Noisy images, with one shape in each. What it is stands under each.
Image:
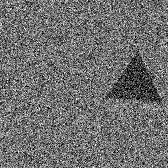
triangle
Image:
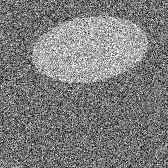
ellipse
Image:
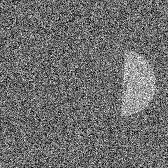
half disc
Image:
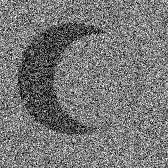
crescent
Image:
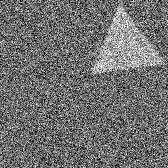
triangle
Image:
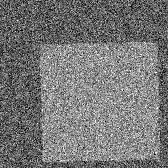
square
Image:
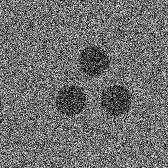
three dots
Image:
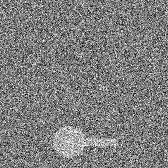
lollipop
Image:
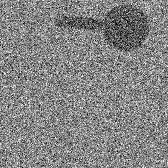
lollipop
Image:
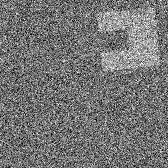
square with a notch
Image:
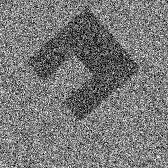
square with a notch
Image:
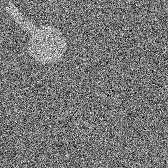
lollipop
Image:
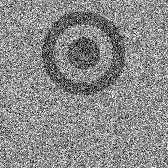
bullseye
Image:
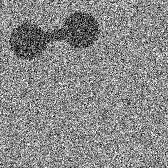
dumbbell
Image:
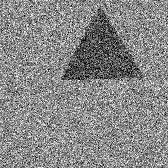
triangle
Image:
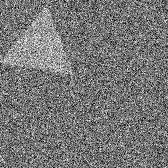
triangle
